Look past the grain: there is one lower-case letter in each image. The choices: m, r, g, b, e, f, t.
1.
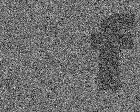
f
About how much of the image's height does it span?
two thirds
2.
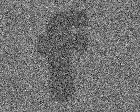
f
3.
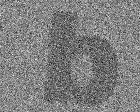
b
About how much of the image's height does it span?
nearly all
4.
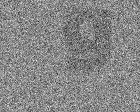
g
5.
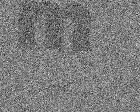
m
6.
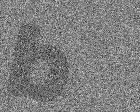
b
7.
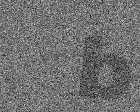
b
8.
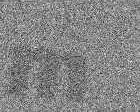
m
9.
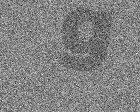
g
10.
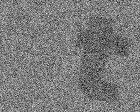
t
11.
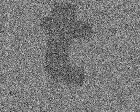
t
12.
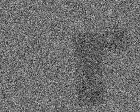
r
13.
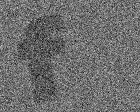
f
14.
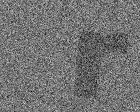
r
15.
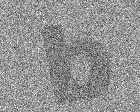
b
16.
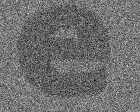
e
